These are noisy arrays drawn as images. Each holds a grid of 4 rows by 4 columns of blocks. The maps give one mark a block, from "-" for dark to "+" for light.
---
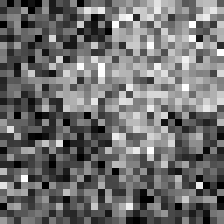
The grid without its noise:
- - + +
- + + +
- - + -
- - - -
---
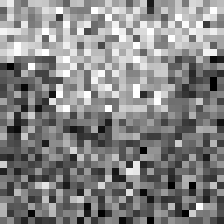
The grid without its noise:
+ + + +
- + + -
- - - -
- - - -
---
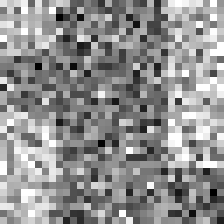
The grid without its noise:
+ - - +
- - - +
+ - - +
+ - - -
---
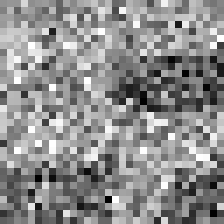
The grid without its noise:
+ + + +
+ + - -
+ + + +
- - + -
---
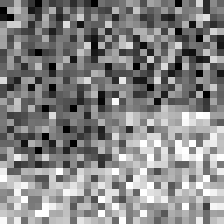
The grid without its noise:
- - - -
- - - -
- - + +
+ + + +
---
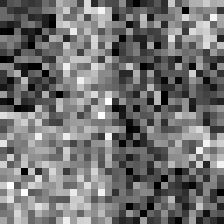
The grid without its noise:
- + - +
- + - -
+ + - +
+ + - -
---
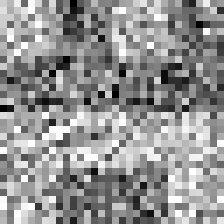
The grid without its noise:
+ - + -
- - - -
+ + + +
+ - - +
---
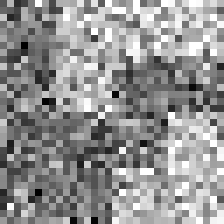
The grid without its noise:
- + + +
- + - -
- - - +
- - + +
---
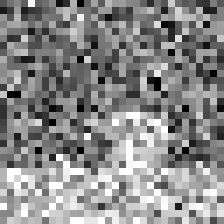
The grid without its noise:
- - - -
- - - -
- - + -
+ + + +
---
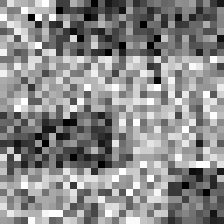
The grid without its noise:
+ - - -
+ + + +
- - + +
+ + + -
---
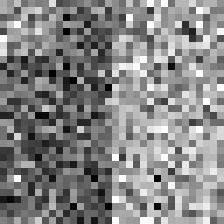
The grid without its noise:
+ - + +
- - + +
- - + +
- - + +
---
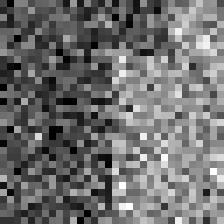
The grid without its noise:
- - - +
- - + +
- - + +
- - + +
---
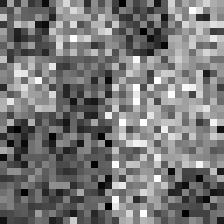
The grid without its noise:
- + - +
+ - + +
- - + +
- - + -
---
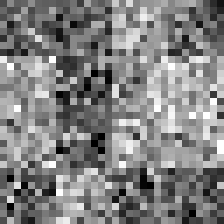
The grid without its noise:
- - + -
+ - + +
+ - + +
- + - -
